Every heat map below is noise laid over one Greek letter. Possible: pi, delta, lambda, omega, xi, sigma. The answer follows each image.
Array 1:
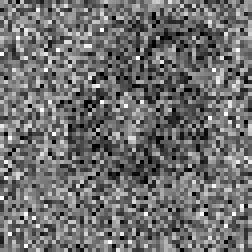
dark delta
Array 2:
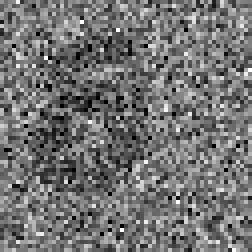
dark delta
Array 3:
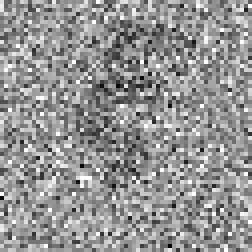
dark xi
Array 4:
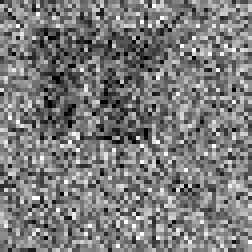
dark pi
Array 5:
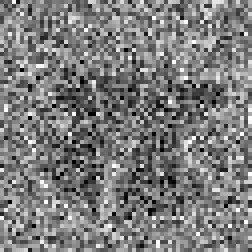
dark pi
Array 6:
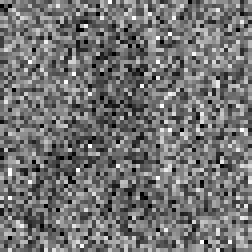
dark lambda
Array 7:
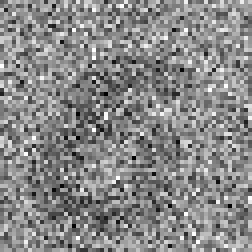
dark delta
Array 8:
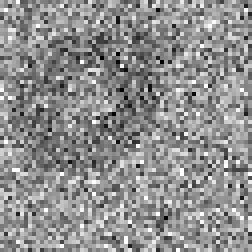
dark sigma
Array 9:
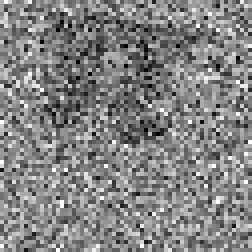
dark pi
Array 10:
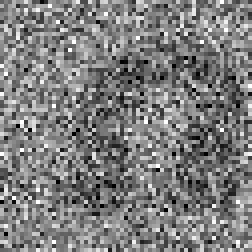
dark omega
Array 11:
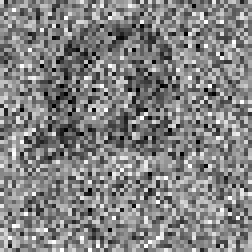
dark omega
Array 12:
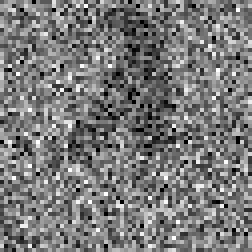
dark lambda
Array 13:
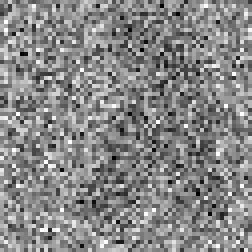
dark lambda
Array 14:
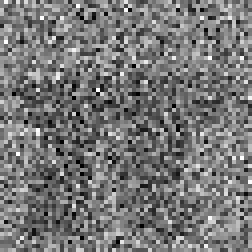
dark pi
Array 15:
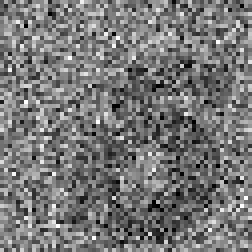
dark delta
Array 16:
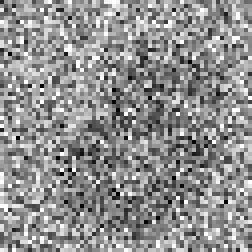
dark delta
